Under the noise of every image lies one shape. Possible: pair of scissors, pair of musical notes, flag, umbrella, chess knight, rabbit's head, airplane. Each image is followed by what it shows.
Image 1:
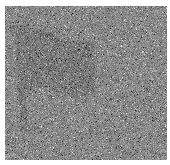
flag
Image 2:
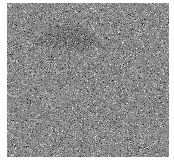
umbrella
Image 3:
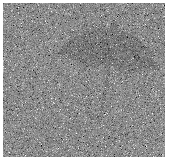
umbrella
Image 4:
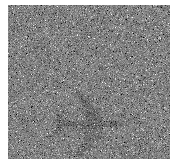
airplane
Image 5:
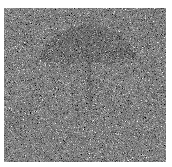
umbrella
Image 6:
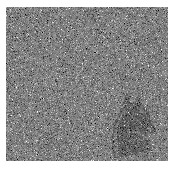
chess knight
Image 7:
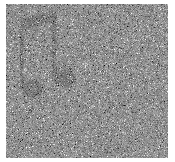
pair of musical notes
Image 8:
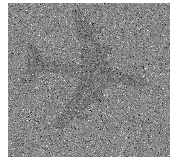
airplane
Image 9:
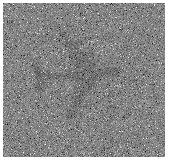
airplane
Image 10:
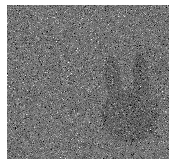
rabbit's head
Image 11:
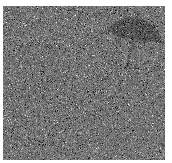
umbrella
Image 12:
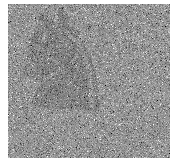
chess knight
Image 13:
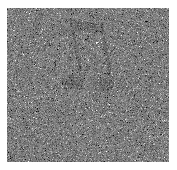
pair of musical notes
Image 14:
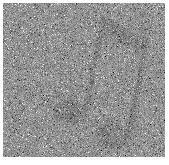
pair of musical notes
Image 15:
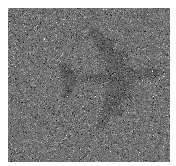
airplane
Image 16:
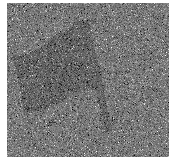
flag
